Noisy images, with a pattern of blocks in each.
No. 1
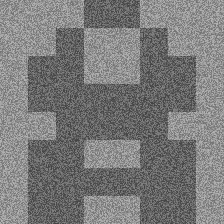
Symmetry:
left and right mirror each other
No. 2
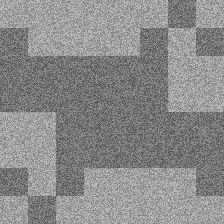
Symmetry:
the same after a half turn
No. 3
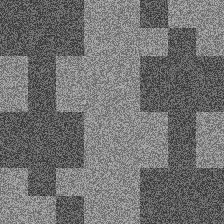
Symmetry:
the same after a half turn
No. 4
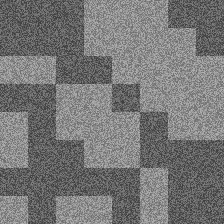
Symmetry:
mirrored about the diagonal from the bottom left
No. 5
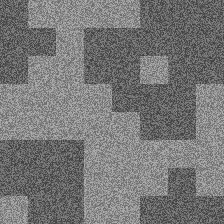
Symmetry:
mirrored about the diagonal from the bottom left
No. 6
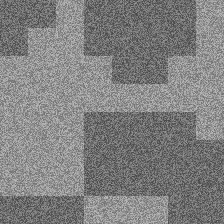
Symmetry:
no symmetry
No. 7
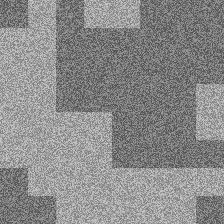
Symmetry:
mirrored about the diagonal from the bottom left
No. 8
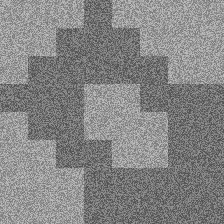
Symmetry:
mirrored about the diagonal from the top left
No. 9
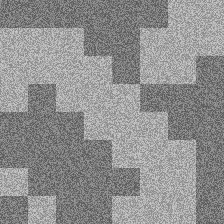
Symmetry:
mirrored about the diagonal from the bottom left
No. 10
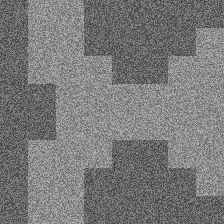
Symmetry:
top and bottom mirror each other
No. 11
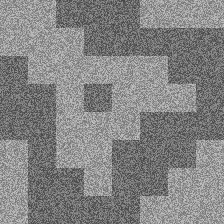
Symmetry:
mirrored about the diagonal from the top left
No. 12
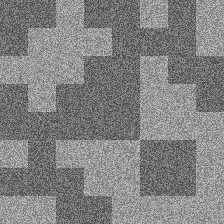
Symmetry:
mirrored about the diagonal from the top left
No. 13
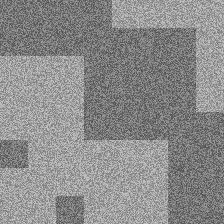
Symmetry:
mirrored about the diagonal from the bottom left
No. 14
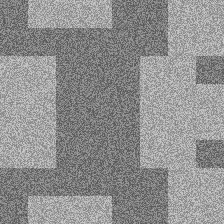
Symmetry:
top and bottom mirror each other
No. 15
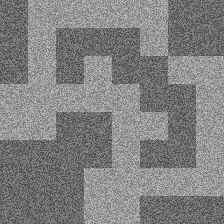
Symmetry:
mirrored about the diagonal from the bottom left
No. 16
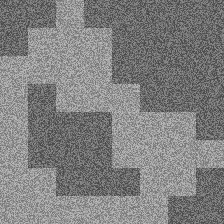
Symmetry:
mirrored about the diagonal from the bottom left
